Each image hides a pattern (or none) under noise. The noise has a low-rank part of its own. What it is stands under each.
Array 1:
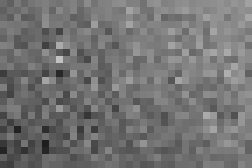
a smooth slope
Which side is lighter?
top right
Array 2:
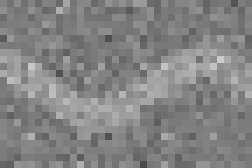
a wavy band
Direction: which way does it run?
left to right
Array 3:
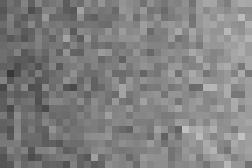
a smooth slope
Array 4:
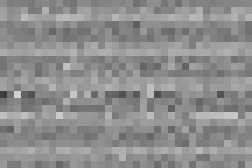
horizontal stripes
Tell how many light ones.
5
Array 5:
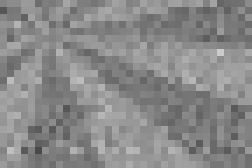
spokes from one point
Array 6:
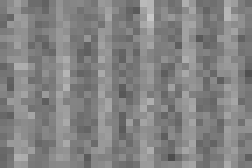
vertical stripes
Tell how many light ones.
6
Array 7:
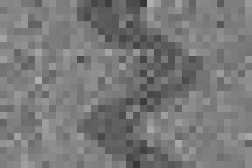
a wavy band
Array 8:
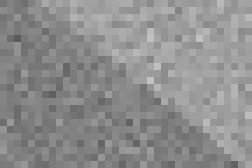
a sharp edge
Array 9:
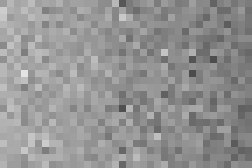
a smooth slope
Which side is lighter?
left
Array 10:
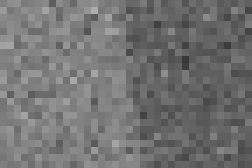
a sharp edge
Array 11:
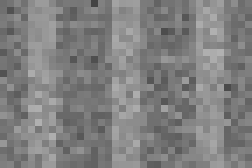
vertical stripes
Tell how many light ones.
3
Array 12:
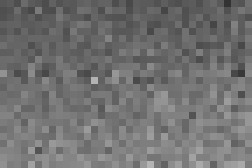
a smooth slope
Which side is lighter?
bottom
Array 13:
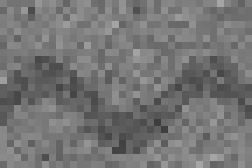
a wavy band
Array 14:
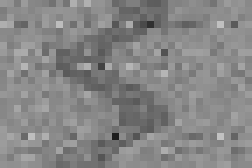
a wavy band
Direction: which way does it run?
top to bottom
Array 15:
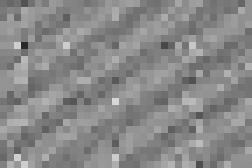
diagonal stripes
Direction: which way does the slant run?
bottom left to top right
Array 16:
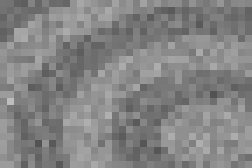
rings round one point
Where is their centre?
bottom right
